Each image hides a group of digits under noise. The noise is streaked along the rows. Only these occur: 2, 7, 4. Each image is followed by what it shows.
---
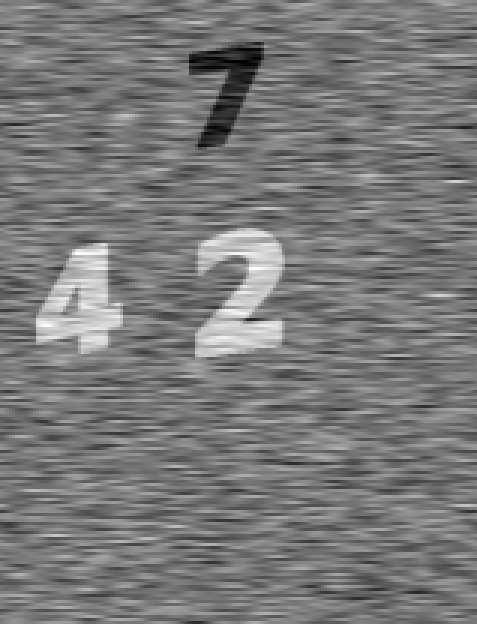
top middle: dark 7; middle left: light 4; centre: light 2
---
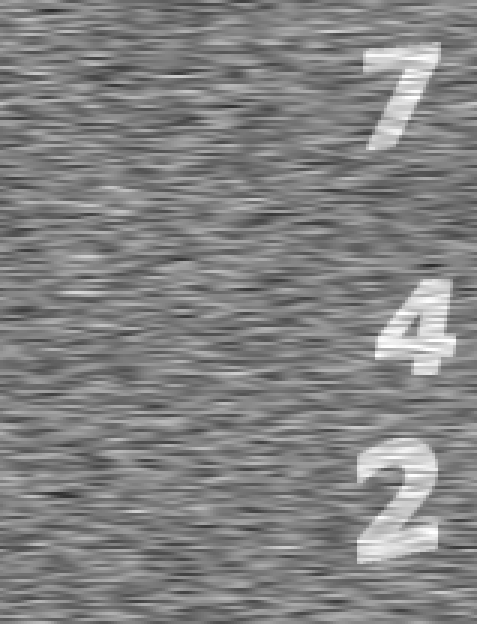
top right: light 7; middle right: light 4; bottom right: light 2
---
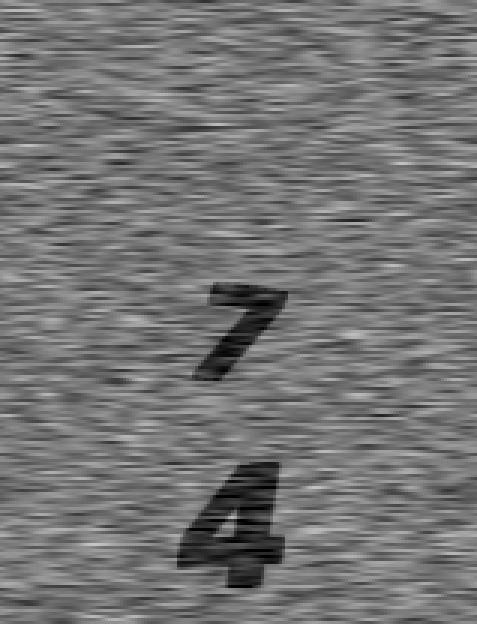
centre: dark 7; bottom middle: dark 4
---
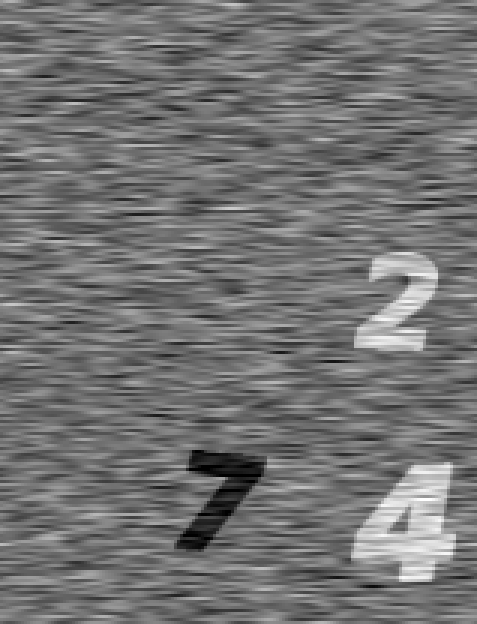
middle right: light 2; bottom middle: dark 7; bottom right: light 4
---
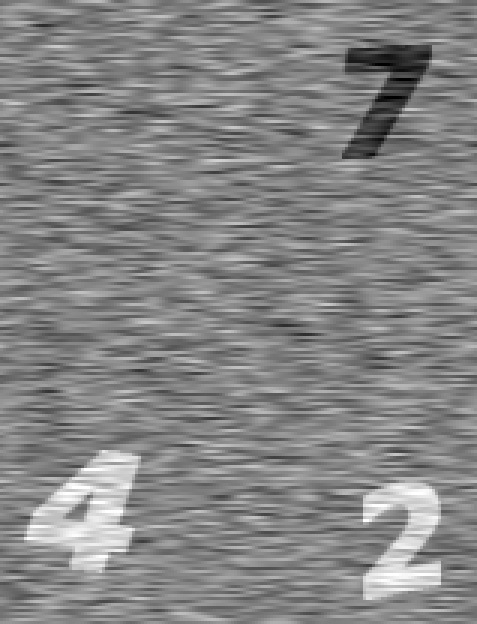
top right: dark 7; bottom left: light 4; bottom right: light 2
